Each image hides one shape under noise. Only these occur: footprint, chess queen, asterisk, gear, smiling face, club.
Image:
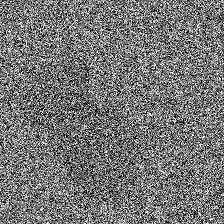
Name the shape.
footprint
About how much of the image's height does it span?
two thirds
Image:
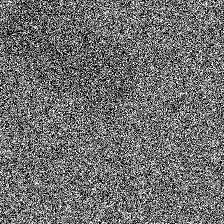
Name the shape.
footprint
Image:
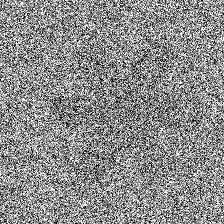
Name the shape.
asterisk
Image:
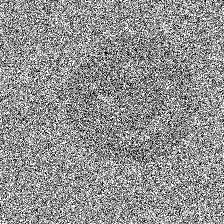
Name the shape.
smiling face
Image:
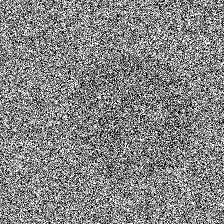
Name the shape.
smiling face
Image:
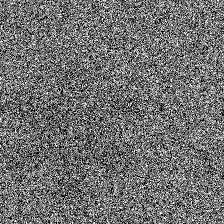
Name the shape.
asterisk
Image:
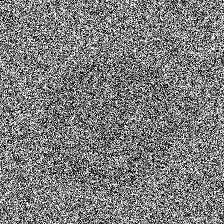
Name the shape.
smiling face
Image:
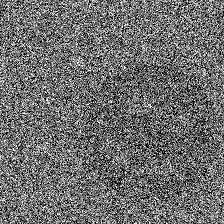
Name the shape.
smiling face
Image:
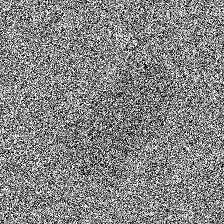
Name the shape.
footprint
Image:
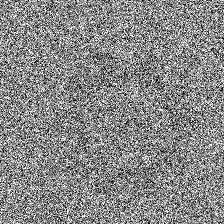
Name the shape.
gear
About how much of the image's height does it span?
two thirds
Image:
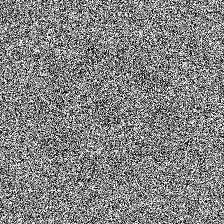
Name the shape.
gear
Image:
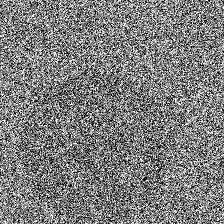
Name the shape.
smiling face
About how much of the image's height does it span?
two thirds
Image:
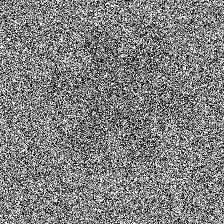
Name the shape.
asterisk
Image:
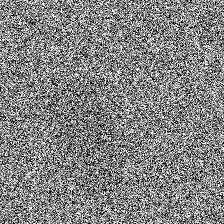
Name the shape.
footprint
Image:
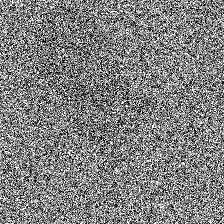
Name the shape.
footprint
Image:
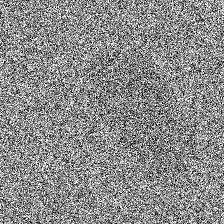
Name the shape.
footprint
